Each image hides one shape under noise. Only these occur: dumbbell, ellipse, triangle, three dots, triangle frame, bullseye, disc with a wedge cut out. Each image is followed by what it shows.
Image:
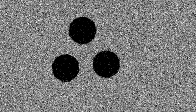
three dots
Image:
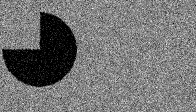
disc with a wedge cut out
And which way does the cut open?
up and left
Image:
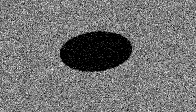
ellipse
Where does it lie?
centre
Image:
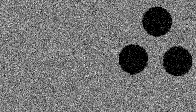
three dots
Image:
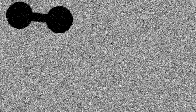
dumbbell
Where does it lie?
top left
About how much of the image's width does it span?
a third
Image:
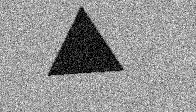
triangle
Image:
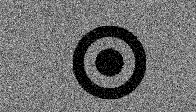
bullseye
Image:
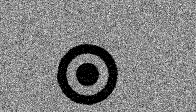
bullseye
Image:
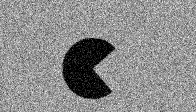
disc with a wedge cut out
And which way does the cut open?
right
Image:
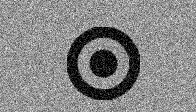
bullseye
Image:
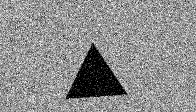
triangle
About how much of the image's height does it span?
half
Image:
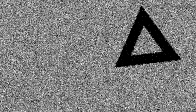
triangle frame
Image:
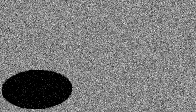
ellipse
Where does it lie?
bottom left
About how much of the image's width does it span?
a third
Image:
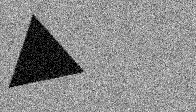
triangle
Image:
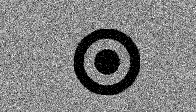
bullseye
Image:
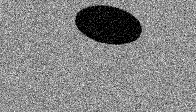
ellipse
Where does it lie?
top middle
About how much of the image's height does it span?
a third
